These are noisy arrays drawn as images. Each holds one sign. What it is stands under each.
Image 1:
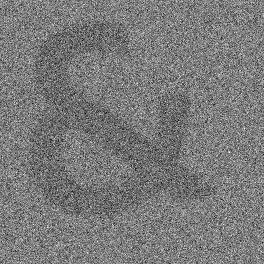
ampersand
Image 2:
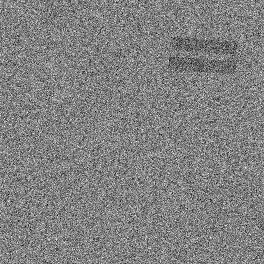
equals sign
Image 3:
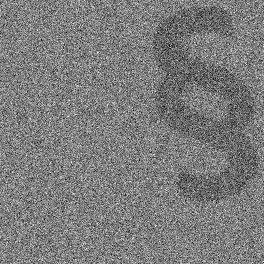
section sign
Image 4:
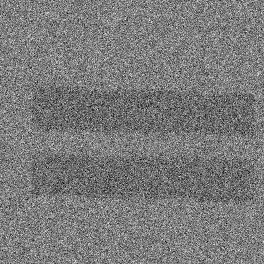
equals sign
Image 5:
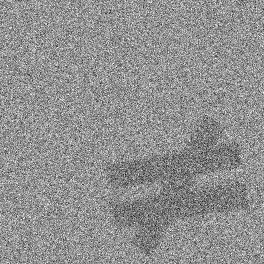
not-equal sign
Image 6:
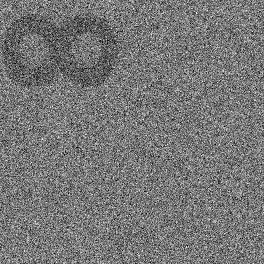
infinity sign
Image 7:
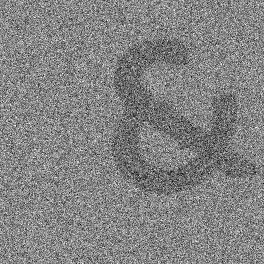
ampersand
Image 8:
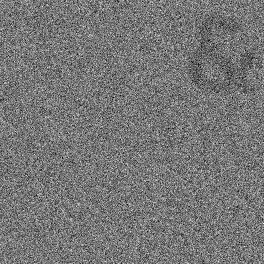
ampersand
